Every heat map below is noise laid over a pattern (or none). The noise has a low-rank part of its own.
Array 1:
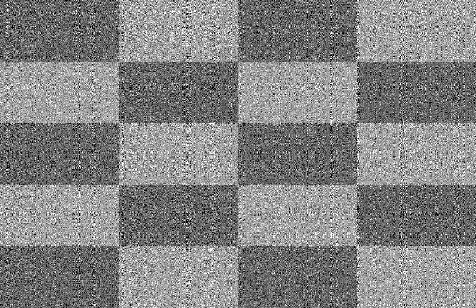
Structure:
a checkerboard
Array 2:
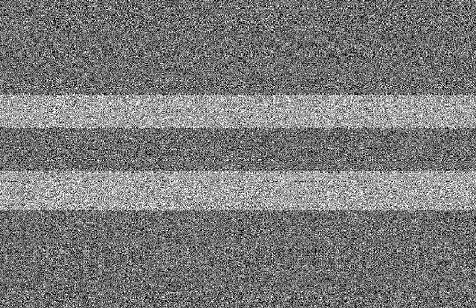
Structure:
bands of rows
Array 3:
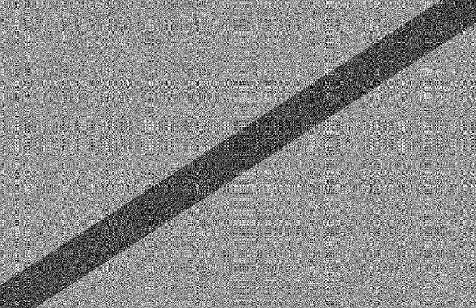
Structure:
a diagonal band
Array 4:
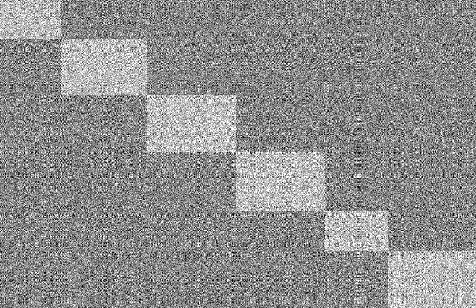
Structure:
blocks along the diagonal
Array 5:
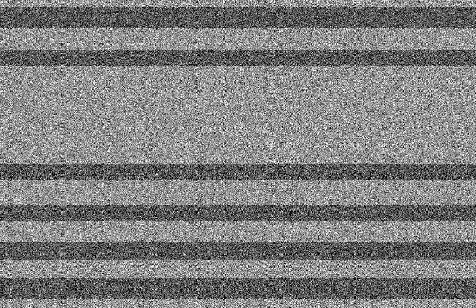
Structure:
bands of rows
